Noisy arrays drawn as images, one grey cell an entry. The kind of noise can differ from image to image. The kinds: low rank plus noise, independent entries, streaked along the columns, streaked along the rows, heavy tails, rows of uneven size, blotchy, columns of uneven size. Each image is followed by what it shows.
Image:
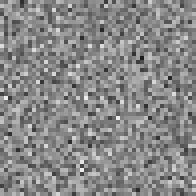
independent entries
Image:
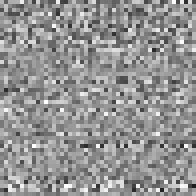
rows of uneven size
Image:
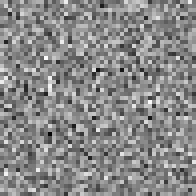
independent entries
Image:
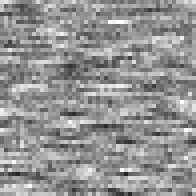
streaked along the rows
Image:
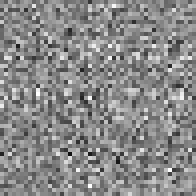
low rank plus noise
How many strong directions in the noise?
five to eight
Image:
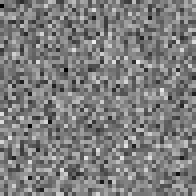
independent entries
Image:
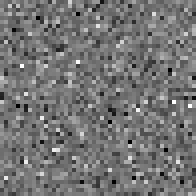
heavy tails
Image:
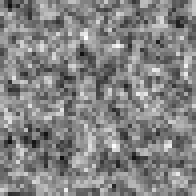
blotchy
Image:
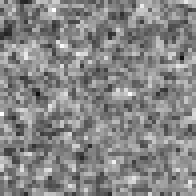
blotchy
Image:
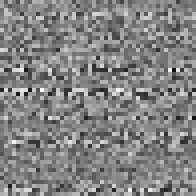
rows of uneven size
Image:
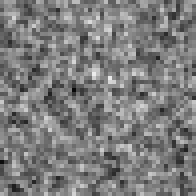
blotchy
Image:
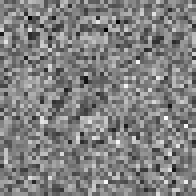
low rank plus noise
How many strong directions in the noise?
one
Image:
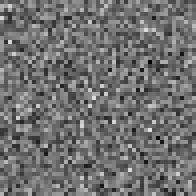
independent entries
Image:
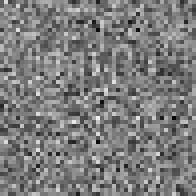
low rank plus noise
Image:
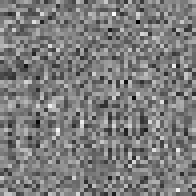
low rank plus noise
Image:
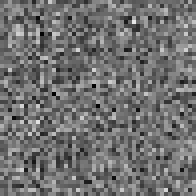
low rank plus noise
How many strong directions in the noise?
three or four
